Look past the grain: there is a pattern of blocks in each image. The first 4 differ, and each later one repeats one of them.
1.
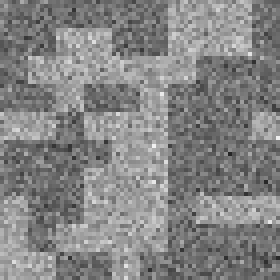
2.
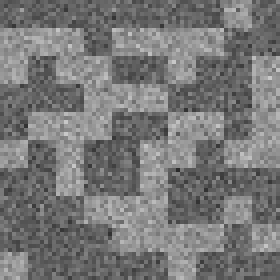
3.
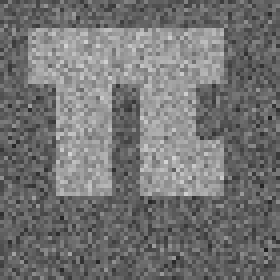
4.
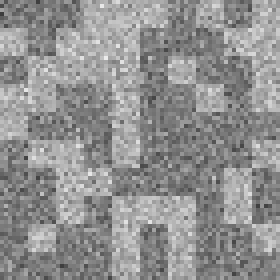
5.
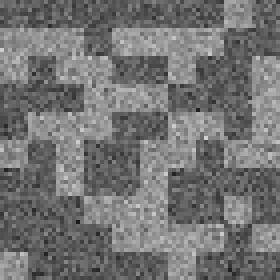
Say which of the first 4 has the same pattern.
2
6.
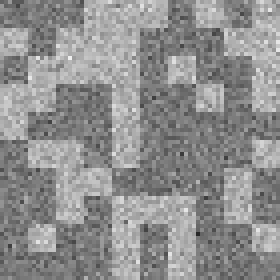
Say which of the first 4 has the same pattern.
4
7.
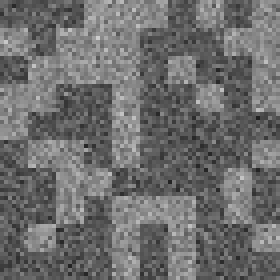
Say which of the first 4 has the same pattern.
4
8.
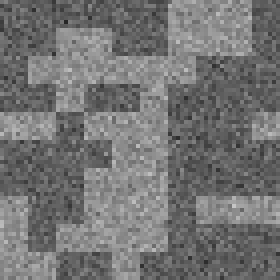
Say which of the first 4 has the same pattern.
1
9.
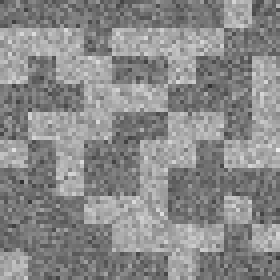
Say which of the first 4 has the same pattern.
2
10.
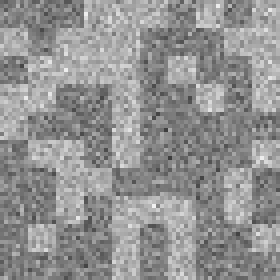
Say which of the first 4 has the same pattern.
4
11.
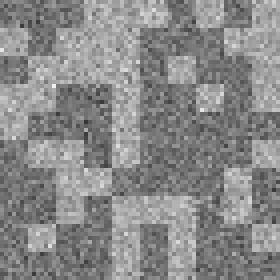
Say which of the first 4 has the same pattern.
4
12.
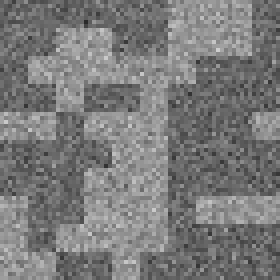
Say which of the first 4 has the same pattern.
1
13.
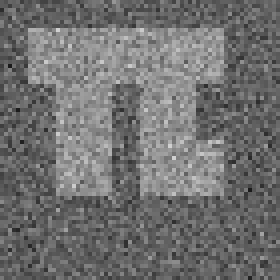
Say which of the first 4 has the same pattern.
3
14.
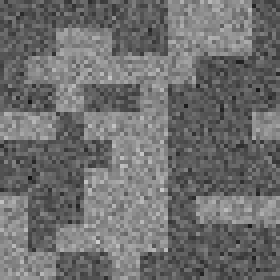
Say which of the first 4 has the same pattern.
1
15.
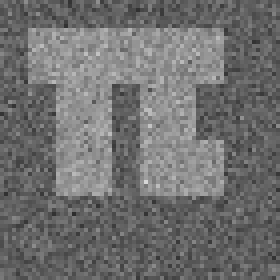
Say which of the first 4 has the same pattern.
3
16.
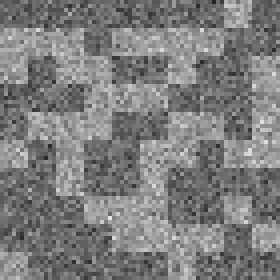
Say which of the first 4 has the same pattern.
2
